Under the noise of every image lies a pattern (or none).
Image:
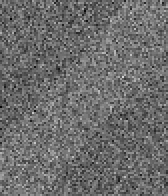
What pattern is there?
a diagonal band
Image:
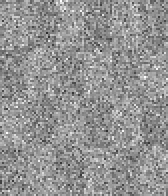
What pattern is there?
a checkerboard
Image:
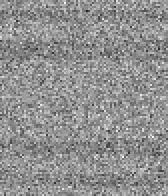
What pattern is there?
bands of rows
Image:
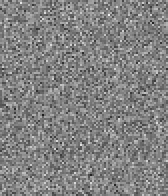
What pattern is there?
only noise
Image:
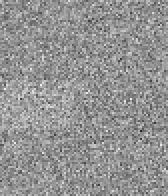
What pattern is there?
one block
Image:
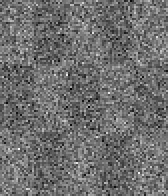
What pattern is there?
a checkerboard
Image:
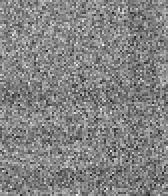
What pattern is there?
bands of rows crossing bands of columns
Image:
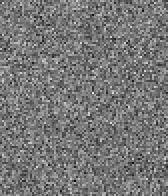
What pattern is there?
only noise
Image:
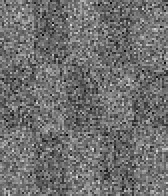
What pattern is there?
a checkerboard
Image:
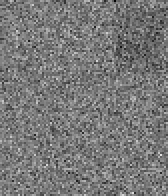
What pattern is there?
one block
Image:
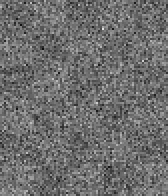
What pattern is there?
a checkerboard
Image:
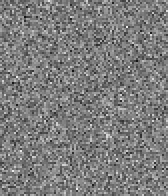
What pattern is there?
only noise
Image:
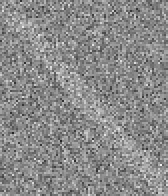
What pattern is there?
a diagonal band
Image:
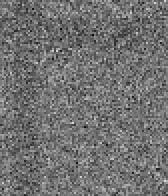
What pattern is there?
bands of rows crossing bands of columns
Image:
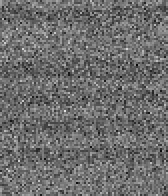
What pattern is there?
bands of rows
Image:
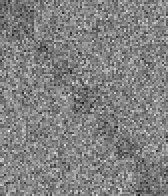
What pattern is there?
blocks along the diagonal
